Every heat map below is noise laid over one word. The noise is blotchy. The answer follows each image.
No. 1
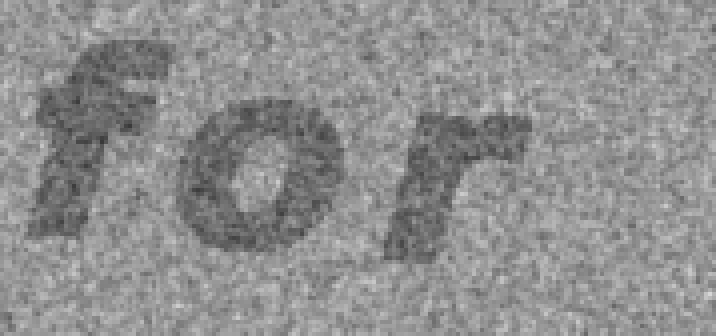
for
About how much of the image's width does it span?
two thirds
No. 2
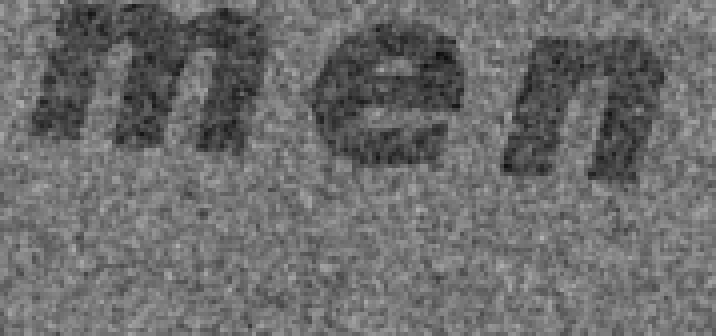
men
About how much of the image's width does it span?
nearly all
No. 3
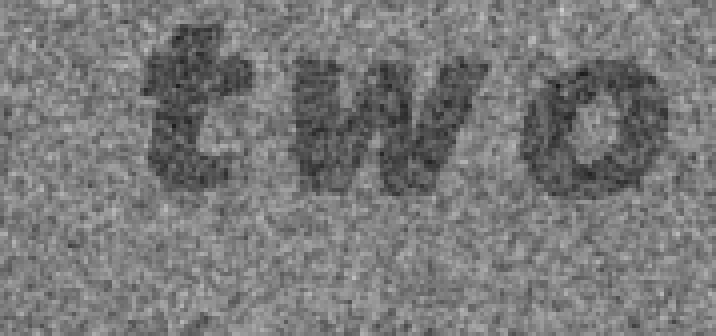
two
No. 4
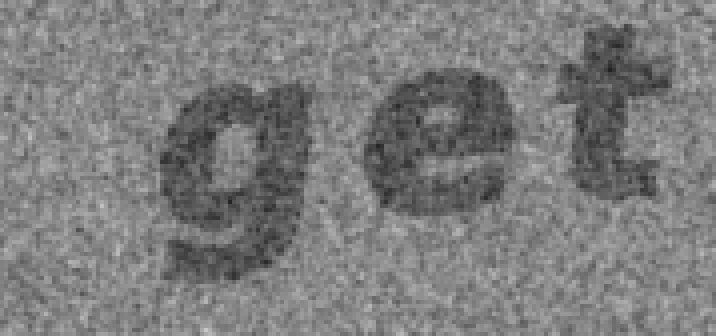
get
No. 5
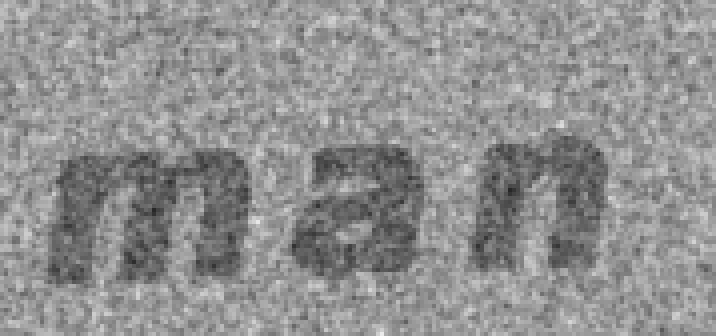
man
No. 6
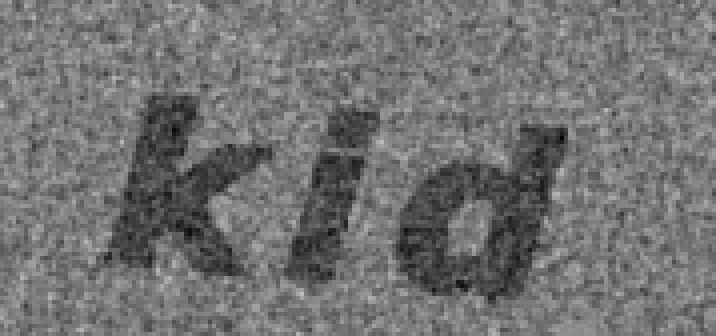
kid
